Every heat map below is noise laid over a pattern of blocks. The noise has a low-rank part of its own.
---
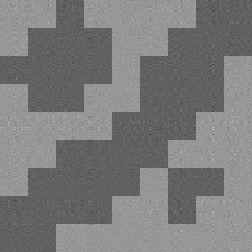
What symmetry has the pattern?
mirrored about the diagonal from the top left
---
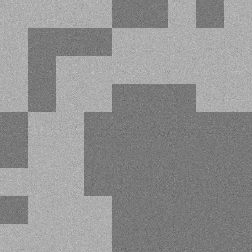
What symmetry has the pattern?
mirrored about the diagonal from the top left
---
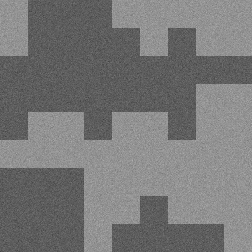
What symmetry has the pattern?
no symmetry
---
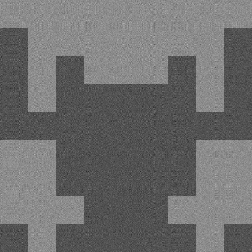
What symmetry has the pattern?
left and right mirror each other
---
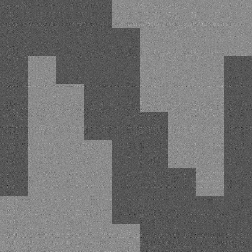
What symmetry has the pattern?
the same after a half turn
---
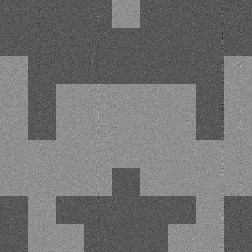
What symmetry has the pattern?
left and right mirror each other
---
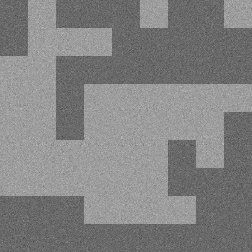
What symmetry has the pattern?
no symmetry
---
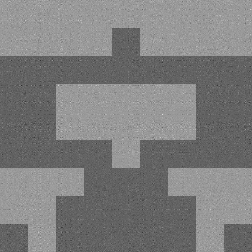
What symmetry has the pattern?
left and right mirror each other
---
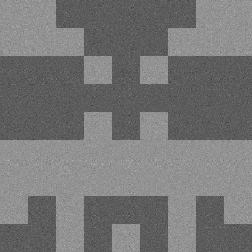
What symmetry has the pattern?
left and right mirror each other
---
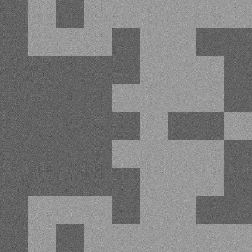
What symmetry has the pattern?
top and bottom mirror each other
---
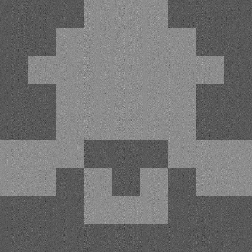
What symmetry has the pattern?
left and right mirror each other
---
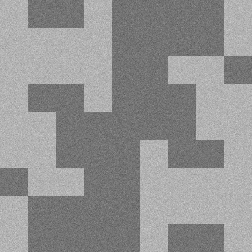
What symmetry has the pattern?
the same after a half turn
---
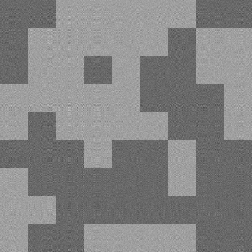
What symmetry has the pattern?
no symmetry
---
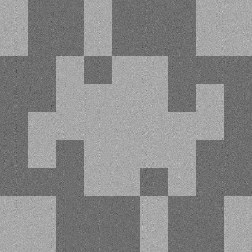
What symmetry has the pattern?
the same after a half turn
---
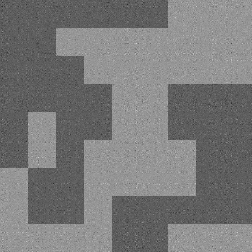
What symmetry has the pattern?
no symmetry
